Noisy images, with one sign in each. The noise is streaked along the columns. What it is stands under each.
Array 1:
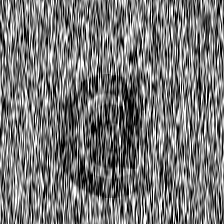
at sign
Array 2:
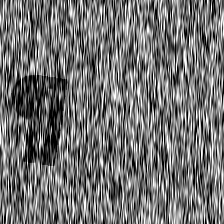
pilcrow
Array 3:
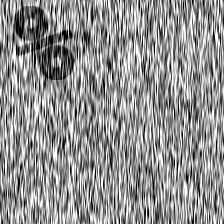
percent sign
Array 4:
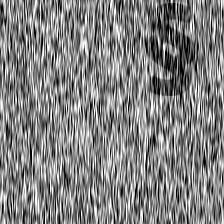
section sign
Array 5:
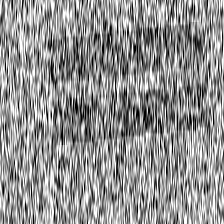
equals sign
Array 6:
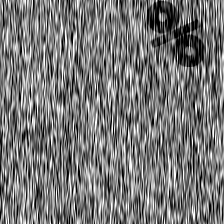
percent sign
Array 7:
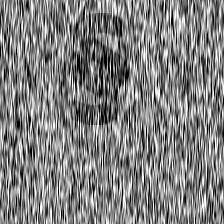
section sign
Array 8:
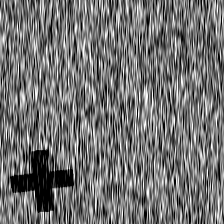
plus sign
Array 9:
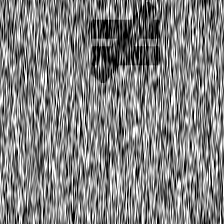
not-equal sign
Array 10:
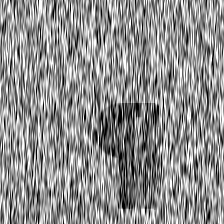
pilcrow
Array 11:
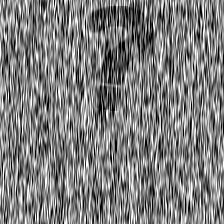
question mark
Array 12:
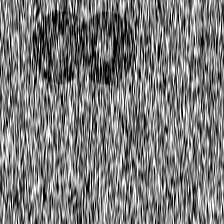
infinity sign
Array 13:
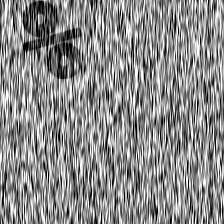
percent sign
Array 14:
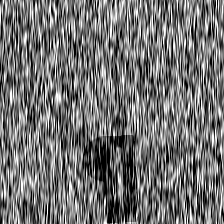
pilcrow
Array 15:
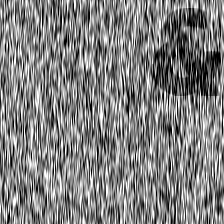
ampersand
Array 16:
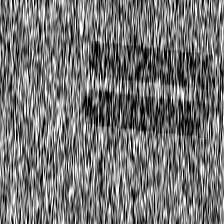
equals sign
